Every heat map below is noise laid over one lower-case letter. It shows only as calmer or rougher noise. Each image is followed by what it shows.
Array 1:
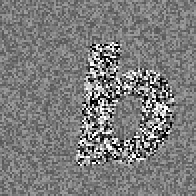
b
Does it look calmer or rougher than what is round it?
rougher
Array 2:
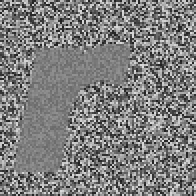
r
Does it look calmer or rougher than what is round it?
calmer
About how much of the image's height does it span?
two thirds
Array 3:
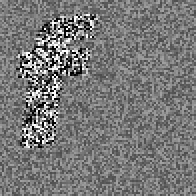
f
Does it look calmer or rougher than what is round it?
rougher
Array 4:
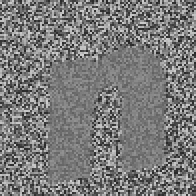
n
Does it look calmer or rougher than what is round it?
calmer
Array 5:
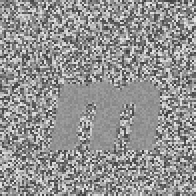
m
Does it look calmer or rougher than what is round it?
calmer
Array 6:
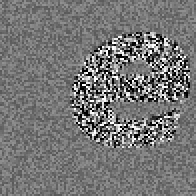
e
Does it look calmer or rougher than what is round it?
rougher
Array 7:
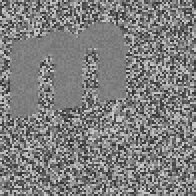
m
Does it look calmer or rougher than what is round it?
calmer
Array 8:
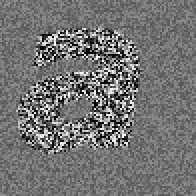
a
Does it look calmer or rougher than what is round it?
rougher
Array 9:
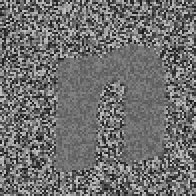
n
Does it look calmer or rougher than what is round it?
calmer
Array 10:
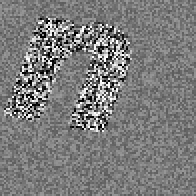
n
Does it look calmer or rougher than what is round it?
rougher
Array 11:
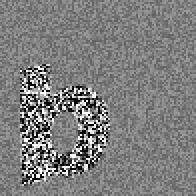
b
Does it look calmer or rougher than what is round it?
rougher
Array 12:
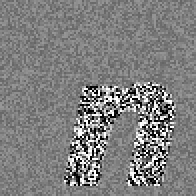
n
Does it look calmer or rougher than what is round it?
rougher
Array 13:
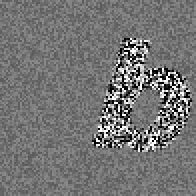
b
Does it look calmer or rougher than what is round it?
rougher
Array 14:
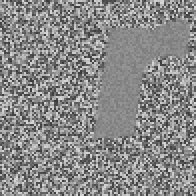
r
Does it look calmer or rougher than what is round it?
calmer
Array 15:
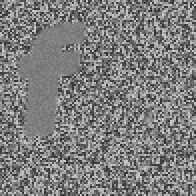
f
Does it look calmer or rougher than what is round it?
calmer
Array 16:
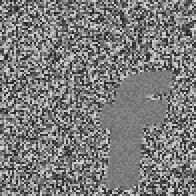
f
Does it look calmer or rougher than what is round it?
calmer
